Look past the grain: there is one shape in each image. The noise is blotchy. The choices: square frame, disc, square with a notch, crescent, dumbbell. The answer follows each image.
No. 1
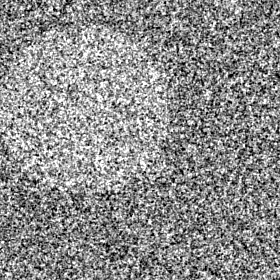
disc
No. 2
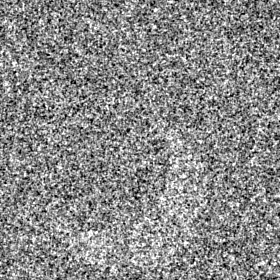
crescent
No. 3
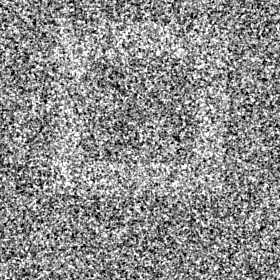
square frame
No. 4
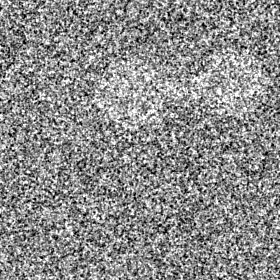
dumbbell
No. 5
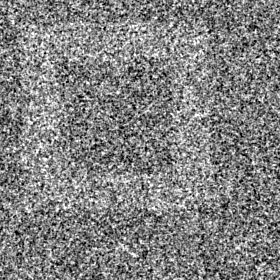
square frame
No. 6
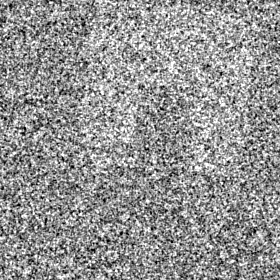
square with a notch
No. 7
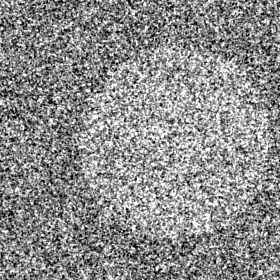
disc
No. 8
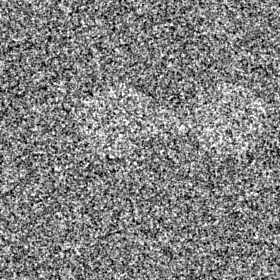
dumbbell
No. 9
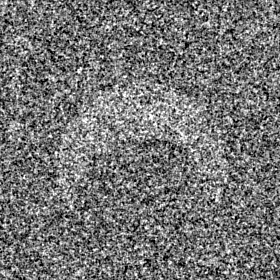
crescent
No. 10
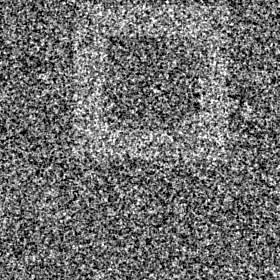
square frame
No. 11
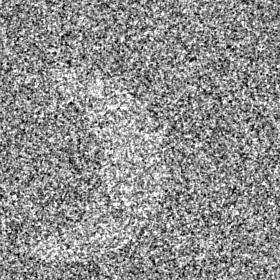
crescent
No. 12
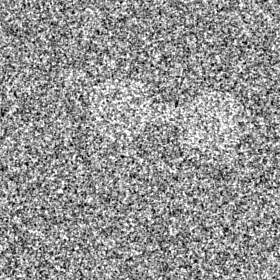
dumbbell
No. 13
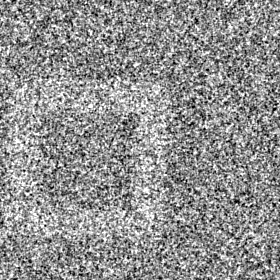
square frame
